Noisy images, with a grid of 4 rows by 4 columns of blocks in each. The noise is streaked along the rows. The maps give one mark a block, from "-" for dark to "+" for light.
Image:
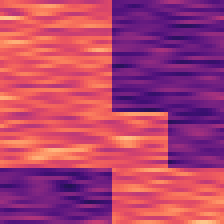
++--
++--
+++-
--++
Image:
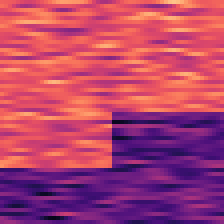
++++
++++
++--
----
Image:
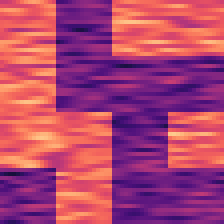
+-++
+---
++-+
-+--
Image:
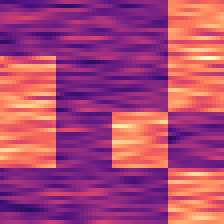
---+
+--+
+-+-
---+
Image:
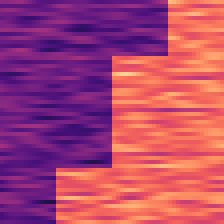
---+
--++
--++
-+++
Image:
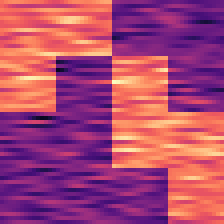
++--
+-+-
--++
---+
